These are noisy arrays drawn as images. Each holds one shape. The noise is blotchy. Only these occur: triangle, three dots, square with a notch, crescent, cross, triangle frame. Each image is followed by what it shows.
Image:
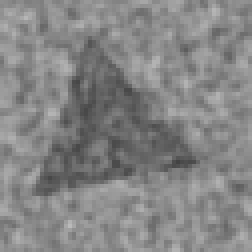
triangle
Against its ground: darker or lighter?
darker
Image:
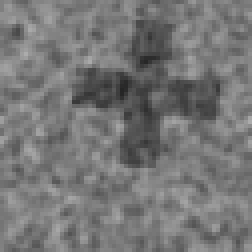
cross
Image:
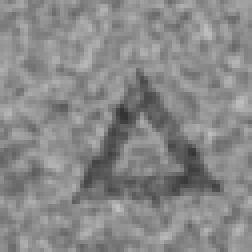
triangle frame
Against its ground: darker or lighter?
darker
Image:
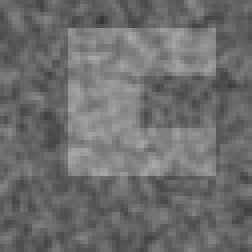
square with a notch
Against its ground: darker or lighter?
lighter
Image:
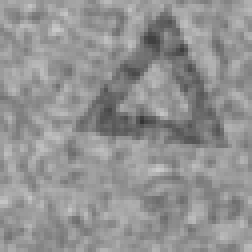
triangle frame
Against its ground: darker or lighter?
darker
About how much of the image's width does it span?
two thirds
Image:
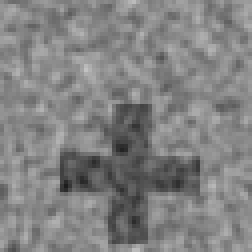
cross
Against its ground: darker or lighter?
darker
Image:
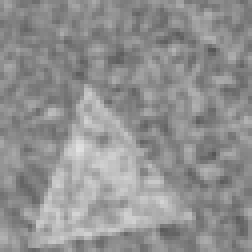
triangle
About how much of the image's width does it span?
two thirds
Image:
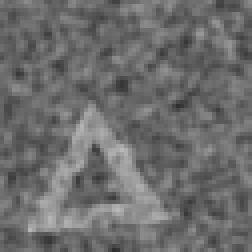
triangle frame
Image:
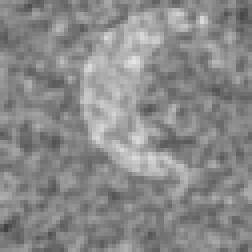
crescent
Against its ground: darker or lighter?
lighter
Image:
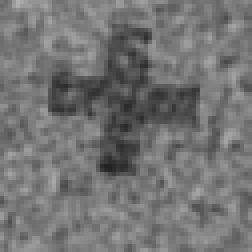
cross
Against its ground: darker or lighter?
darker
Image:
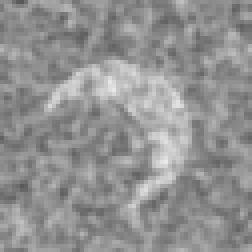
crescent
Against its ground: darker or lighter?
lighter
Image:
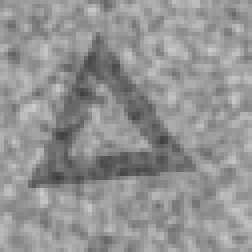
triangle frame
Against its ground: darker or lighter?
darker
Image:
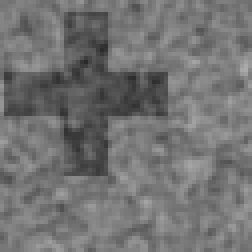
cross
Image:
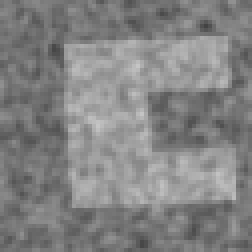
square with a notch
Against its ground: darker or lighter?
lighter
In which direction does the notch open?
right
